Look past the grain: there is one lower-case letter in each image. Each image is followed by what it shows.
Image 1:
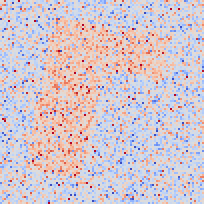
red r
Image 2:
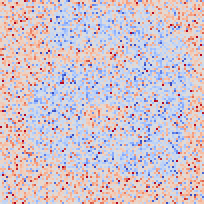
blue a
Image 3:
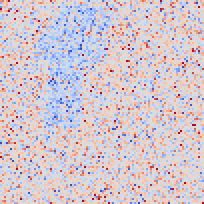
blue f
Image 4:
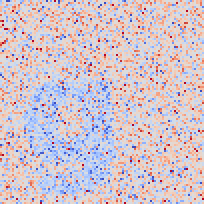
blue g
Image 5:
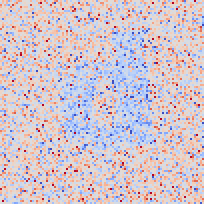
blue d
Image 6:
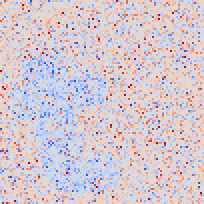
blue t
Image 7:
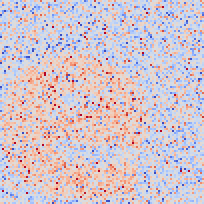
red e
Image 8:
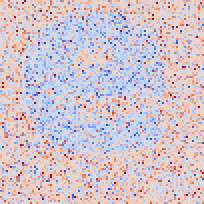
blue e
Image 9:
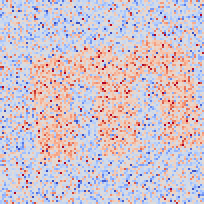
red m
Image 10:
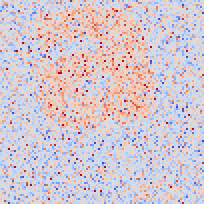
red a
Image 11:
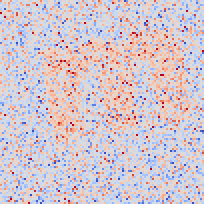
red m
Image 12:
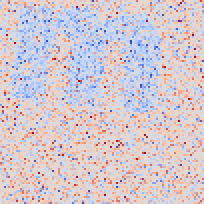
blue m
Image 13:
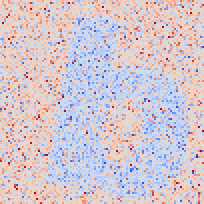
blue b
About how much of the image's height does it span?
nearly all
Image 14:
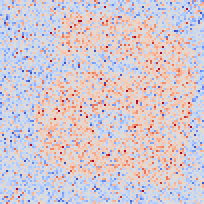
red a
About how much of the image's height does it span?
nearly all
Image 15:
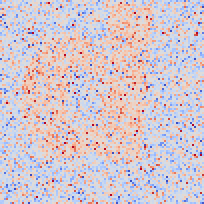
red d
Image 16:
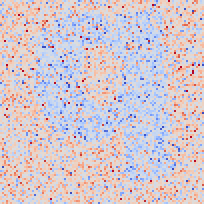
blue q
